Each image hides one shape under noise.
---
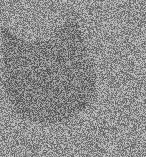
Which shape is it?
cat's head
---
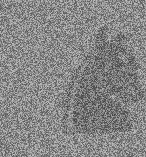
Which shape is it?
chess knight
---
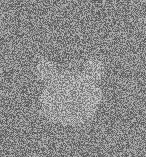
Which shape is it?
bear's head
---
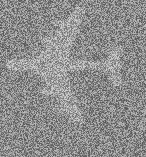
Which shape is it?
airplane
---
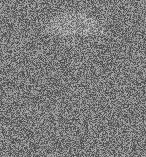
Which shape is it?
umbrella
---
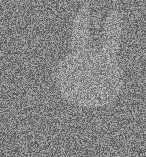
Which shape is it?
rabbit's head
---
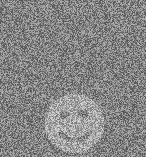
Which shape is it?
smiling face
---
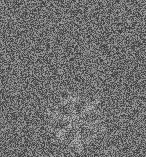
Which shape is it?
snowflake
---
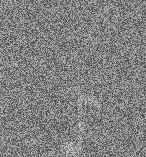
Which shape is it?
musical note
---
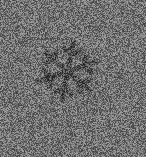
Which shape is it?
snowflake
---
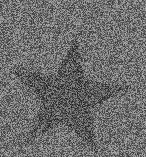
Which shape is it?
star
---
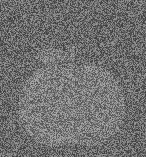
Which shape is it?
apple
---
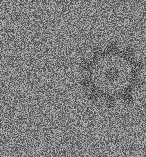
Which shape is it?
gear
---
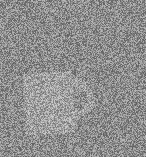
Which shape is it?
cup
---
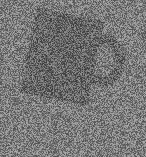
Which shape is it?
cup
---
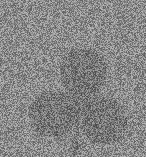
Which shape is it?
club
